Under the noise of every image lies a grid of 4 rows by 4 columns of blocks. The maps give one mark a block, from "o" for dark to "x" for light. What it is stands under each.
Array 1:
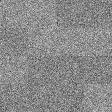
xxoo
oxxx
xooo
ooox
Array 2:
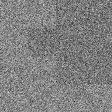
xxoo
xooo
xxoo
xxxx
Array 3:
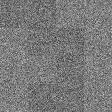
ooxx
xoox
xxox
xoox
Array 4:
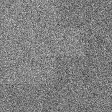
xxoo
xxxo
xxoo
oooo
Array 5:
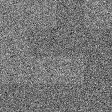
xxox
xooo
xxxo
oooo
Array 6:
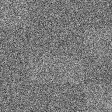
xooo
ooox
oxxo
ooox
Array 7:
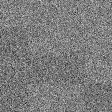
xxxx
oxxx
ooox
oxxo
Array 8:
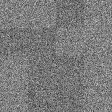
xxox
ooxx
xoox
xoox
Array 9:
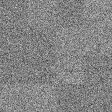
oxox
ooxx
ooxo
xxoo
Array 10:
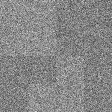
xxoo
xxoo
ooxo
oxxo
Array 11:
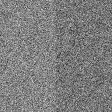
xxoo
xxoo
xxoo
xxoo
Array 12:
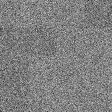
xxxo
ooxx
oxxx
oxxx
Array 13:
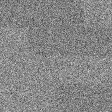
ooox
xooo
xxxx
xxoo
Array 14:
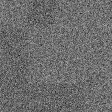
xoxx
oxxx
oxxx
ooox
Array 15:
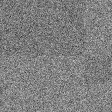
ooox
ooox
xxxo
xxxx
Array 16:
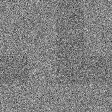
xxox
xxox
oxoo
xxxx
